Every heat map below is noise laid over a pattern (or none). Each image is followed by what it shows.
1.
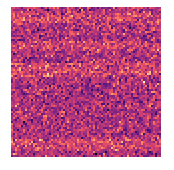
bands of rows
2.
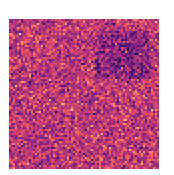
one block
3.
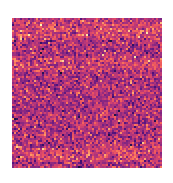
bands of rows
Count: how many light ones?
3
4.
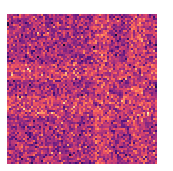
bands of rows crossing bands of columns
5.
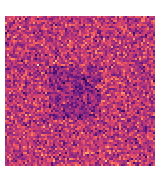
one block
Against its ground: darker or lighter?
darker
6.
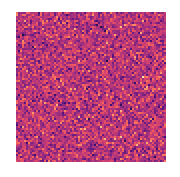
only noise
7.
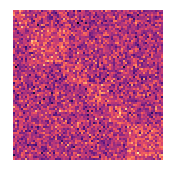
blocks along the diagonal
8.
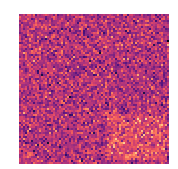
one block
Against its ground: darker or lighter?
lighter
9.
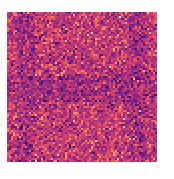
bands of rows crossing bands of columns
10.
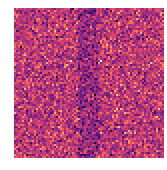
one band of columns
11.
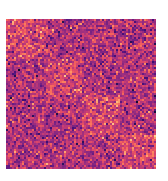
blocks along the diagonal
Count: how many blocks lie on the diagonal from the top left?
4
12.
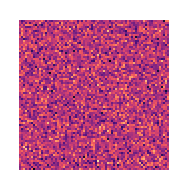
only noise
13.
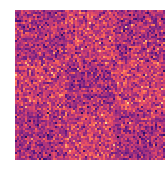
a checkerboard
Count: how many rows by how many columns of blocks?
3 by 3
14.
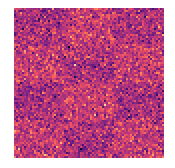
a checkerboard
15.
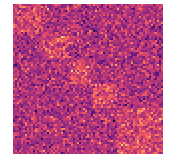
blocks along the diagonal
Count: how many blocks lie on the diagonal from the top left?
5
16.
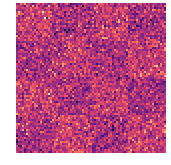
a checkerboard
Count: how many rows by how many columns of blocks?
4 by 4
